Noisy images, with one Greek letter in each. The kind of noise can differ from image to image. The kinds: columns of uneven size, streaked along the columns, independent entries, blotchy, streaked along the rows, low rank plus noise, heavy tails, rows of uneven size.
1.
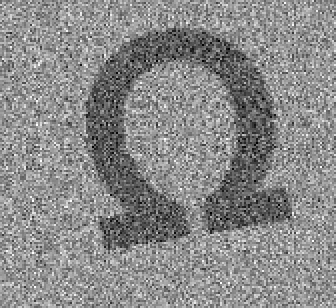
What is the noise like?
low rank plus noise
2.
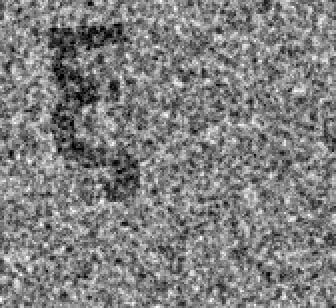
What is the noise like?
blotchy
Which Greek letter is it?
xi
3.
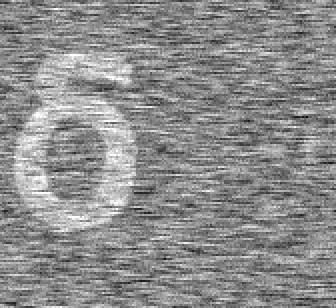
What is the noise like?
streaked along the rows
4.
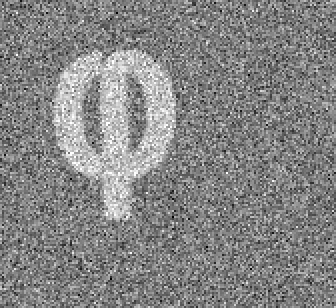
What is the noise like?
independent entries
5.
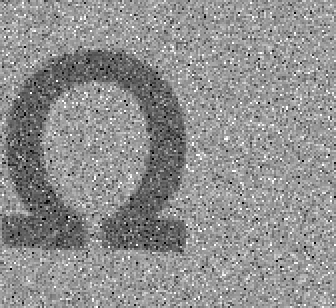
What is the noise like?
heavy tails
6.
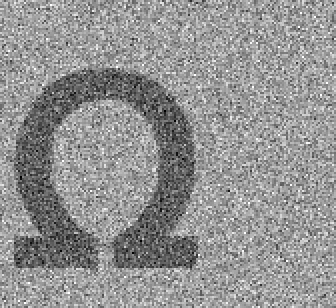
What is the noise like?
independent entries
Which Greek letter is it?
omega
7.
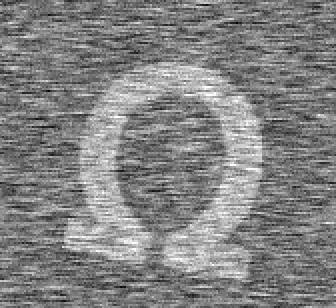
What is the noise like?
streaked along the rows
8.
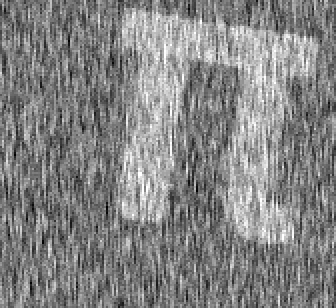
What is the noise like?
streaked along the columns
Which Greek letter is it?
pi
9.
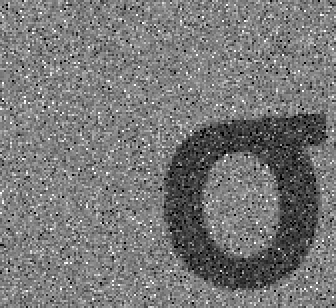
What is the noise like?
heavy tails
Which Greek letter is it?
sigma
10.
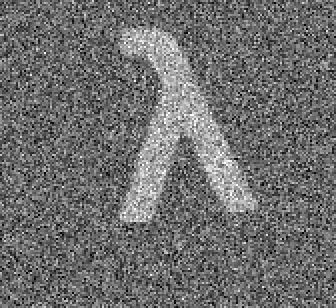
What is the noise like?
independent entries
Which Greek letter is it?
lambda
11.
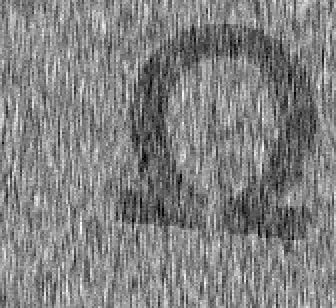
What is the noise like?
streaked along the columns
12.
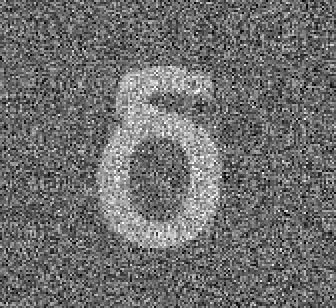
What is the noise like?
low rank plus noise
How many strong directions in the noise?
five to eight
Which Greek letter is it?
delta
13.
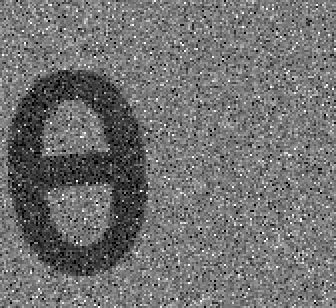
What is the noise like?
heavy tails
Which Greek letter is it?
theta
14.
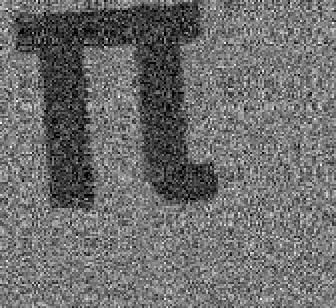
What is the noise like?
low rank plus noise
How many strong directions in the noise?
one
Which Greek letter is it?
pi
